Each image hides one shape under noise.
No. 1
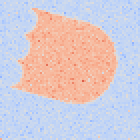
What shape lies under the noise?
ghost
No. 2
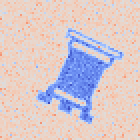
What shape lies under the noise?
chess rook
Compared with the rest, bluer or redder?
bluer
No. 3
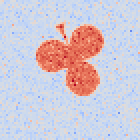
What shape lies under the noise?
club
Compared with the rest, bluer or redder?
redder
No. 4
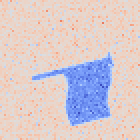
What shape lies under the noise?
flag
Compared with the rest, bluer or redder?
bluer
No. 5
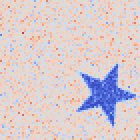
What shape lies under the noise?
star
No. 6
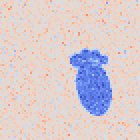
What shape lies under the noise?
footprint
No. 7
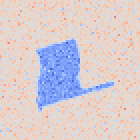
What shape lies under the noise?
flag
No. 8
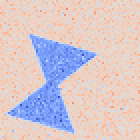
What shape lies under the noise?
bow tie
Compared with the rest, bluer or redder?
bluer
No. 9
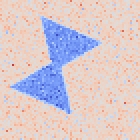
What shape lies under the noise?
bow tie
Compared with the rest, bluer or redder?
bluer
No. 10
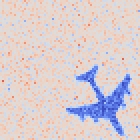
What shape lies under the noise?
airplane
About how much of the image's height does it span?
half
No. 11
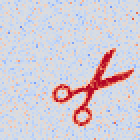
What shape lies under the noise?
pair of scissors
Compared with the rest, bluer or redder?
redder
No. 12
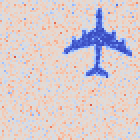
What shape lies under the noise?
airplane
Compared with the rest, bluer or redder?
bluer
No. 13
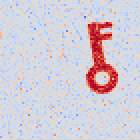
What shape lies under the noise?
key
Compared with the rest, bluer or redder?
redder
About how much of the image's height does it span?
half
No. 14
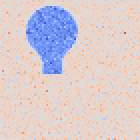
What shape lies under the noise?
light bulb
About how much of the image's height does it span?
half
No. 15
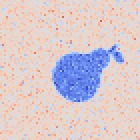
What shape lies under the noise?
pear
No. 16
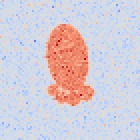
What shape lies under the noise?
footprint
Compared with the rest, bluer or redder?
redder
